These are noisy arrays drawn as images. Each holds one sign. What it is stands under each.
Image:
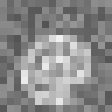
at sign
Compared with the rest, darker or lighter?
lighter
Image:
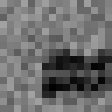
approximately sign
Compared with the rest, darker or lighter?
darker
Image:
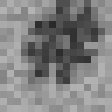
hash sign
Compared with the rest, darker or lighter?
darker
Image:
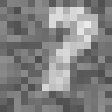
question mark
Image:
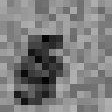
section sign
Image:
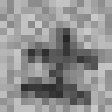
plus-minus sign
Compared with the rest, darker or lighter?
darker
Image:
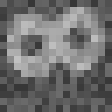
infinity sign
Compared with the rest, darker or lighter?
lighter
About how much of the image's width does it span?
nearly all
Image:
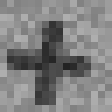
plus sign
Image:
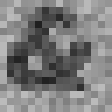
ampersand
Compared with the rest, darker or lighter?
darker
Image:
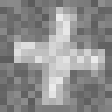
plus sign
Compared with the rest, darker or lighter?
lighter
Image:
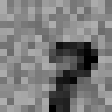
question mark
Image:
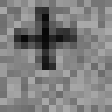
plus sign
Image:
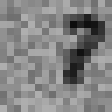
question mark
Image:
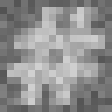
hash sign
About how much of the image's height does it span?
nearly all
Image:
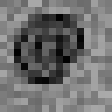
at sign
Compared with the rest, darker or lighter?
darker
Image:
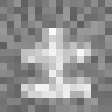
plus-minus sign
